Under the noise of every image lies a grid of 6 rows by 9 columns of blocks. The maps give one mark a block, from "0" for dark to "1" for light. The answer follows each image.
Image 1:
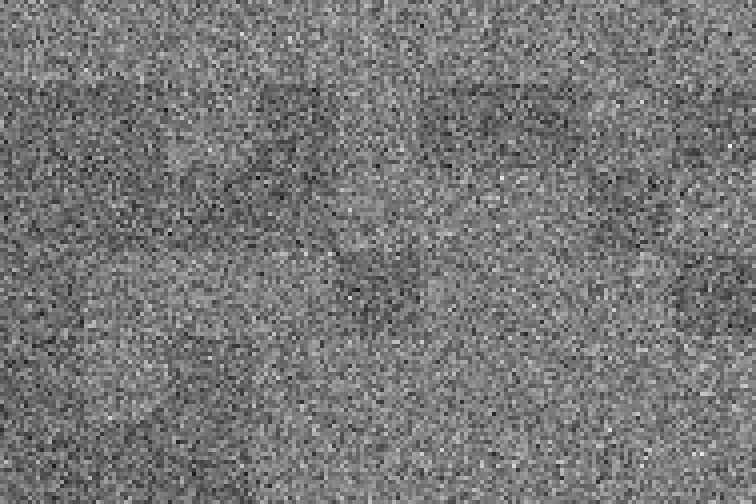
1 1 1 1 1 1 1 1 1
0 0 1 0 1 0 0 1 0
0 0 0 0 1 1 1 0 1
0 1 1 1 0 1 1 1 0
0 1 0 1 1 1 1 1 1
0 0 0 1 1 1 1 1 1
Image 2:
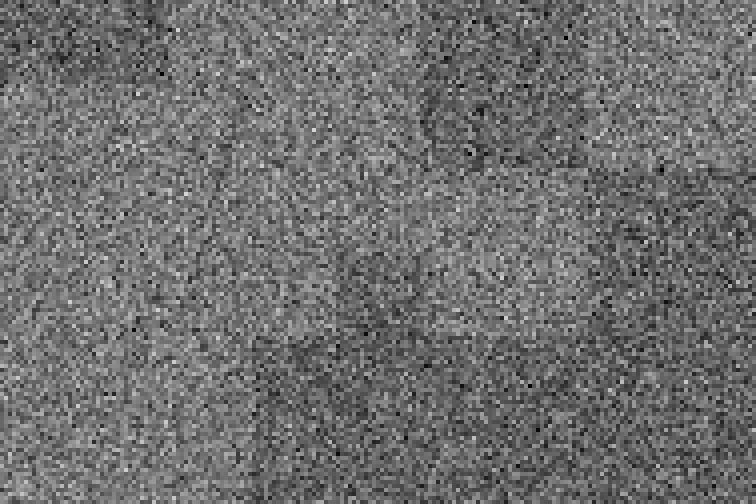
0 0 1 1 1 0 0 1 1
1 1 1 1 1 0 0 1 1
1 1 1 1 1 1 1 0 0
1 1 1 1 0 1 1 0 0
1 1 1 0 0 0 0 0 0
1 1 1 0 0 0 0 0 0
